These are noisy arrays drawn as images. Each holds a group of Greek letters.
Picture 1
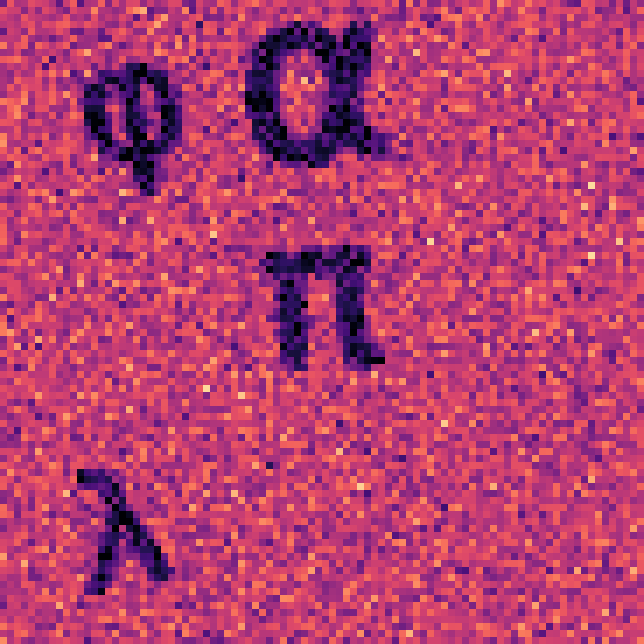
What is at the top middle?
alpha
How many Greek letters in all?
4
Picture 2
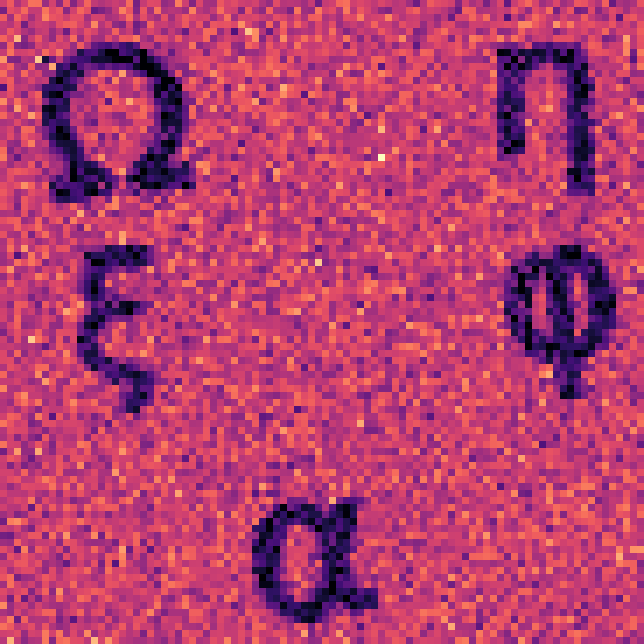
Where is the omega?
top left
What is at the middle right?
phi
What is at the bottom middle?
alpha
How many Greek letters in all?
5
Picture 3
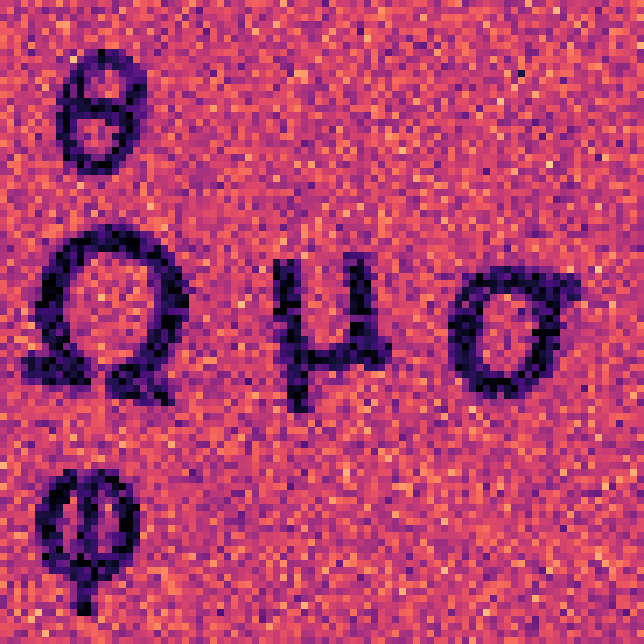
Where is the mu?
centre
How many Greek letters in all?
5
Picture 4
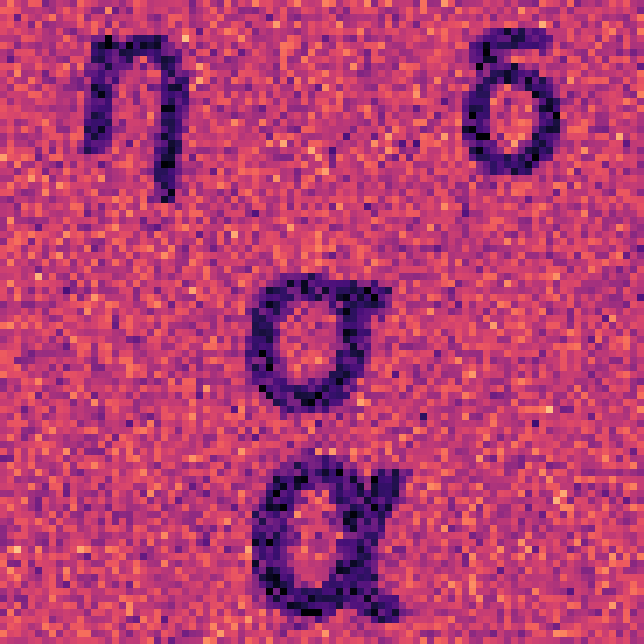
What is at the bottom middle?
alpha
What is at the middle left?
nothing
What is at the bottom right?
nothing
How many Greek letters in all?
4
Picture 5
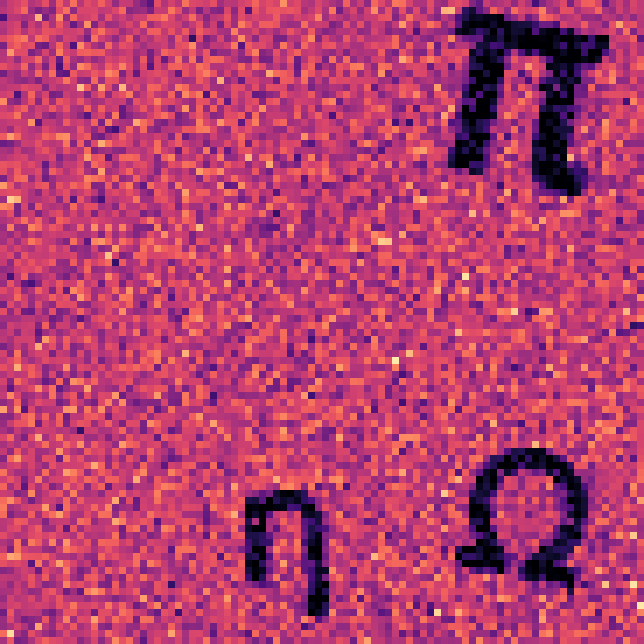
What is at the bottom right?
omega
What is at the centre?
nothing
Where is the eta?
bottom middle
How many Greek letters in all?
3
